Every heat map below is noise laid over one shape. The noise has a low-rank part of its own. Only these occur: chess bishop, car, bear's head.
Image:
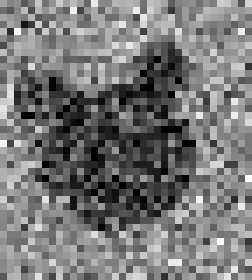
bear's head
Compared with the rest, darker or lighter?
darker
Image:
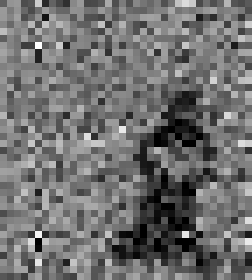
chess bishop
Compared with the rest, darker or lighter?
darker
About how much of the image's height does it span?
two thirds
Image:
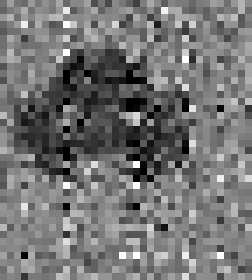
car
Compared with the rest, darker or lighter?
darker
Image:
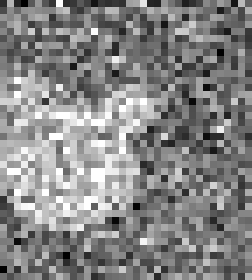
bear's head
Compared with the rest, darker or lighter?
lighter
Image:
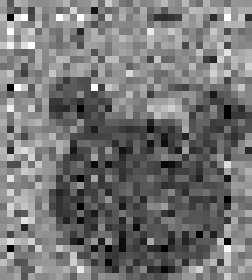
bear's head
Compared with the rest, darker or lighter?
darker
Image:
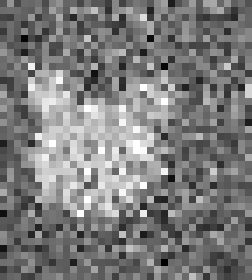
bear's head
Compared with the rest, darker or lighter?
lighter
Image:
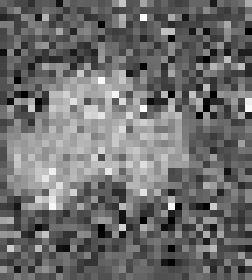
car
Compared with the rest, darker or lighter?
lighter
